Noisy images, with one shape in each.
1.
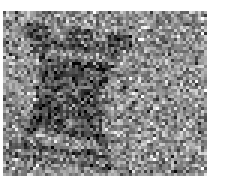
chess rook
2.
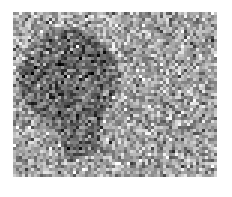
light bulb
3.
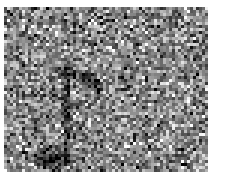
musical note
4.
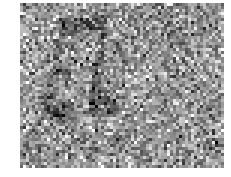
pair of musical notes
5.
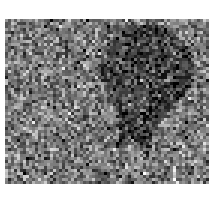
light bulb
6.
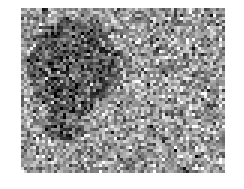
light bulb
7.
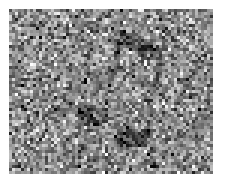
pair of musical notes
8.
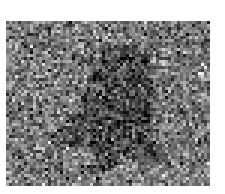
bell
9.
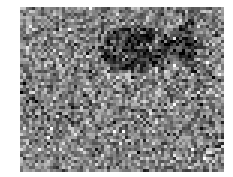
fish
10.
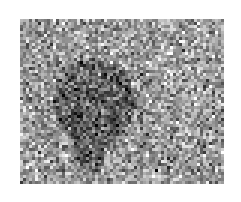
light bulb
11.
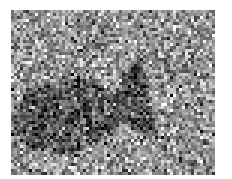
fish
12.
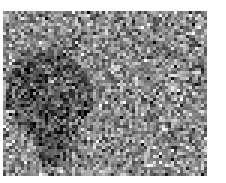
light bulb
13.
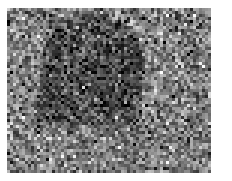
ghost
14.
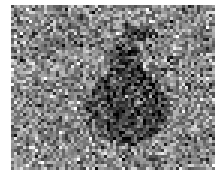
pear
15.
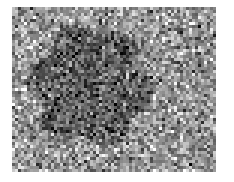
flower
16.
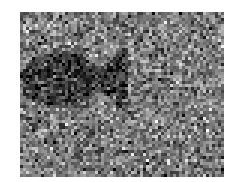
fish
